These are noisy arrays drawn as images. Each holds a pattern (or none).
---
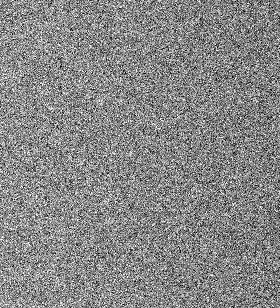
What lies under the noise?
a smooth slope
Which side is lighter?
left
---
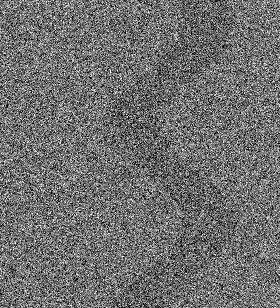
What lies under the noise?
a wavy band
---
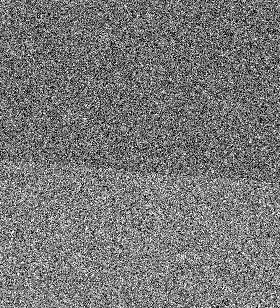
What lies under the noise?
a sharp edge
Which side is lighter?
bottom
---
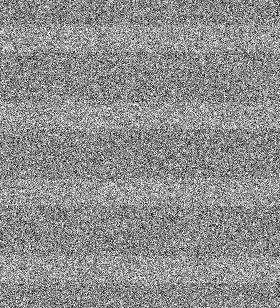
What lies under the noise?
horizontal stripes
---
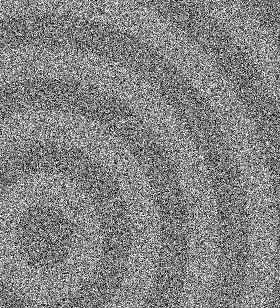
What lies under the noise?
rings round one point
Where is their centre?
bottom left
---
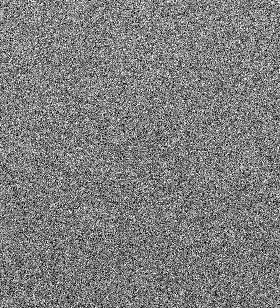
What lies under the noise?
a smooth slope
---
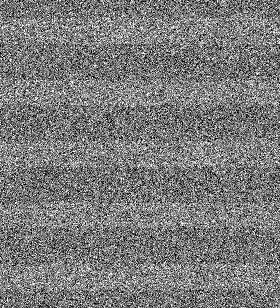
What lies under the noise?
horizontal stripes
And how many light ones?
5
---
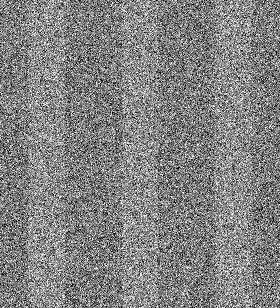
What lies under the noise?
vertical stripes
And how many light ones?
3
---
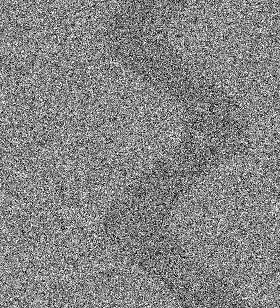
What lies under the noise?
a wavy band
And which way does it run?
top to bottom
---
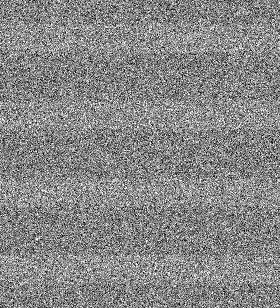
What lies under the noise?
horizontal stripes
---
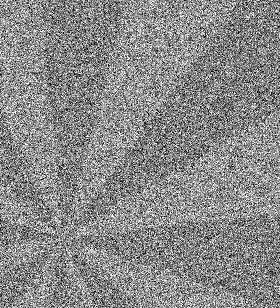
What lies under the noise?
spokes from one point
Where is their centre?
bottom left
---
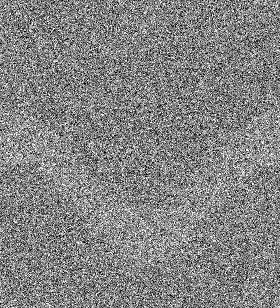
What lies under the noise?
a wavy band
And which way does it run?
left to right
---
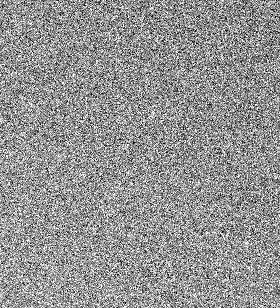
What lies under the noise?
a smooth slope
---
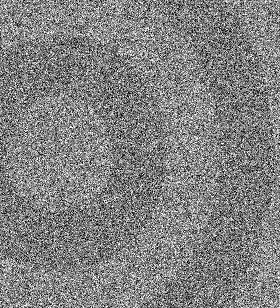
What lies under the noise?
rings round one point
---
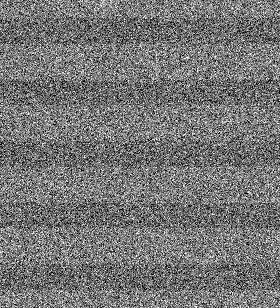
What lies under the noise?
horizontal stripes
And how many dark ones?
5
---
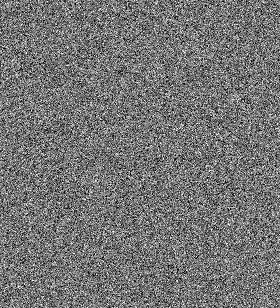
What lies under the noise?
only noise
